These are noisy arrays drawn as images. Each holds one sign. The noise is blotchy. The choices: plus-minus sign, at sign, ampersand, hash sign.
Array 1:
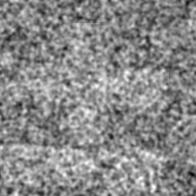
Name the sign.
plus-minus sign
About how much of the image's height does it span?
nearly all
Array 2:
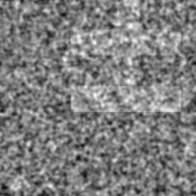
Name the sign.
plus-minus sign
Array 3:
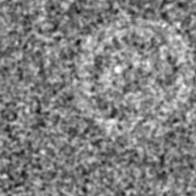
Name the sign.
at sign
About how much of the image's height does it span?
two thirds
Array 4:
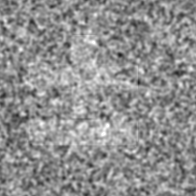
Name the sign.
plus-minus sign
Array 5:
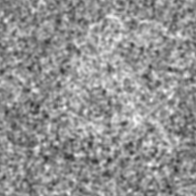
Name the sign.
ampersand
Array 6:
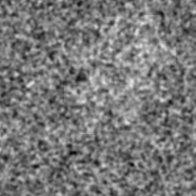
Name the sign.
hash sign
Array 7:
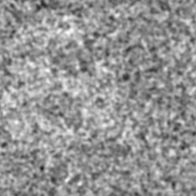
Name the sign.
ampersand
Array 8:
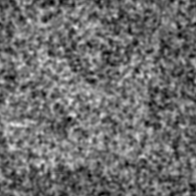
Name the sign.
ampersand
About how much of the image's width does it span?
nearly all
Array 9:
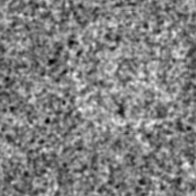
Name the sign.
at sign
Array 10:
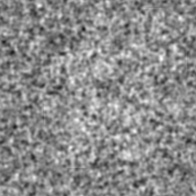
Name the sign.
hash sign
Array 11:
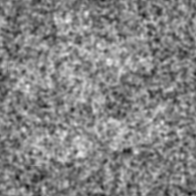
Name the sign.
plus-minus sign
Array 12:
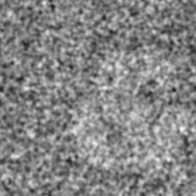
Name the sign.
ampersand
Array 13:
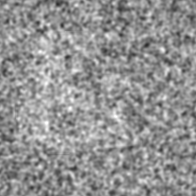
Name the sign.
ampersand
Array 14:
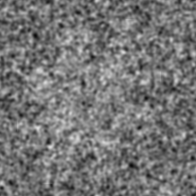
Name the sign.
hash sign
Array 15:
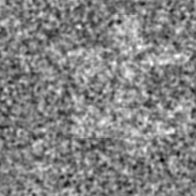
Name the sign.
plus-minus sign
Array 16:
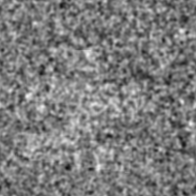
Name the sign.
plus-minus sign
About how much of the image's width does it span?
two thirds
